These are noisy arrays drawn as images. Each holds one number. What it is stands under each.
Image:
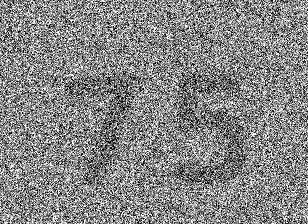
75
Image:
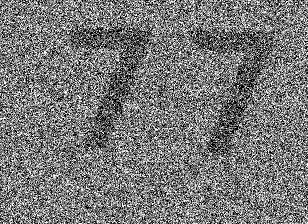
77
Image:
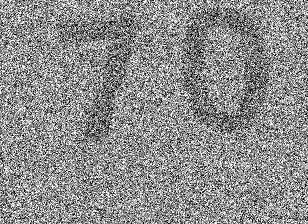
70
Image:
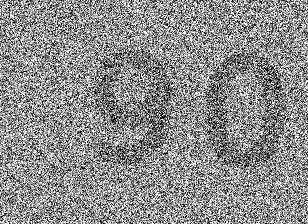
90
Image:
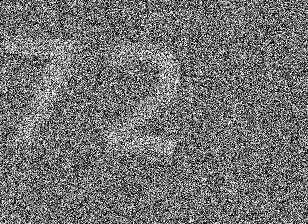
72
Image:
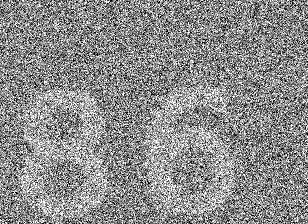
86
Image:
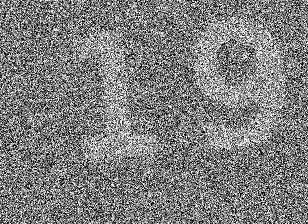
19
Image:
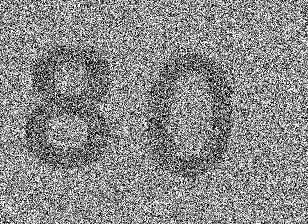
80
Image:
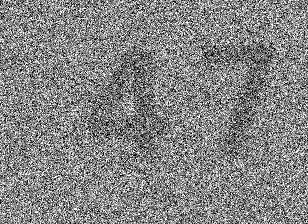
47
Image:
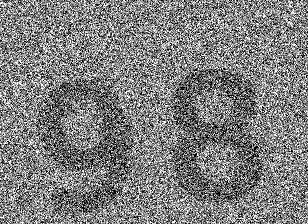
98
